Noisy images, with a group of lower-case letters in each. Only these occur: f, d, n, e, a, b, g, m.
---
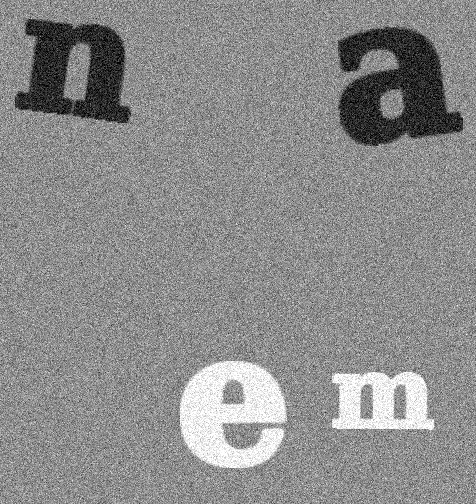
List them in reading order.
top left: dark n; top right: dark a; bottom middle: light e; bottom right: light m
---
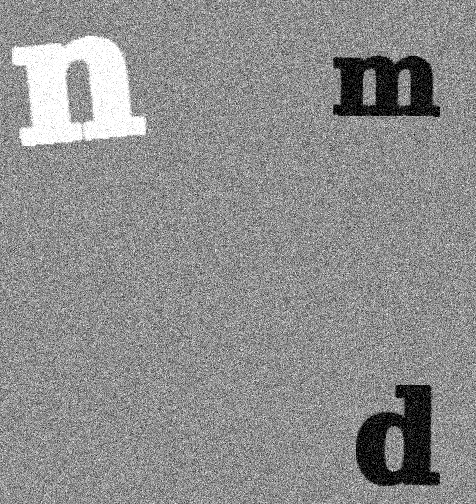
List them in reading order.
top left: light n; top right: dark m; bottom right: dark d
